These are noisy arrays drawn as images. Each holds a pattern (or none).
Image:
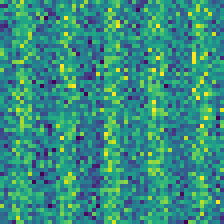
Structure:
vertical stripes
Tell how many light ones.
5
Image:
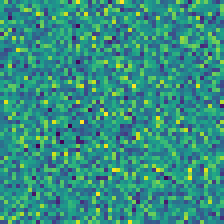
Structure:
only noise
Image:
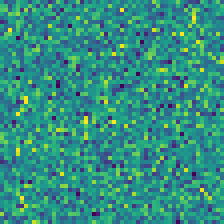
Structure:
only noise
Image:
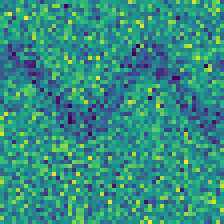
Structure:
a wavy band
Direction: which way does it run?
left to right
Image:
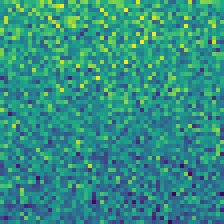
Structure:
a smooth slope
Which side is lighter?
top
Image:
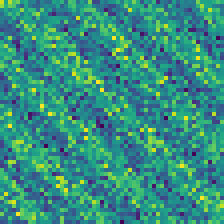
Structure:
diagonal stripes
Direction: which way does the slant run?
top left to bottom right
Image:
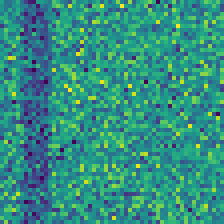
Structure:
one vertical stripe
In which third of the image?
left
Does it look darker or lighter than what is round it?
darker
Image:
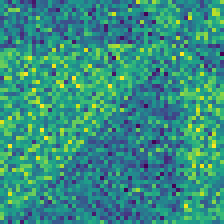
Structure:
spokes from one point
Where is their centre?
top right
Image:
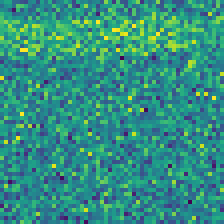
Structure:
one horizontal stripe
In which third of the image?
top
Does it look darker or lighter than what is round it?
lighter
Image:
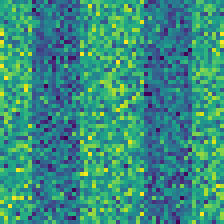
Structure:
vertical stripes
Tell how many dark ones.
2
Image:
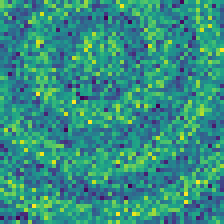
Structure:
rings round one point
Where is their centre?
top middle
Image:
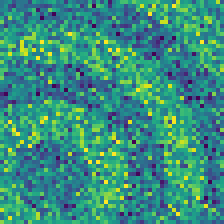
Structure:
rings round one point
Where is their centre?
bottom left
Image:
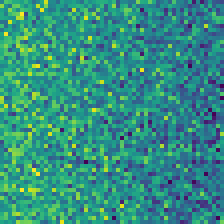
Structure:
a smooth slope
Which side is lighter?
left
